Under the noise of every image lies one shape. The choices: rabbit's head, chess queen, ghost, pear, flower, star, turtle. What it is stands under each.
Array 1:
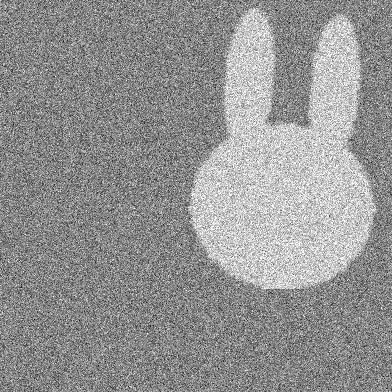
rabbit's head
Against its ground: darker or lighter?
lighter
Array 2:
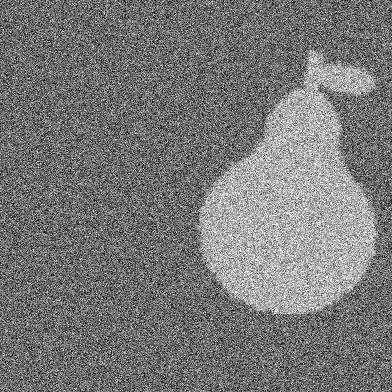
pear
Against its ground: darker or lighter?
lighter
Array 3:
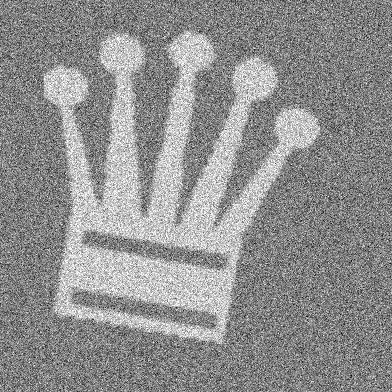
chess queen
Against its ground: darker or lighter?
lighter
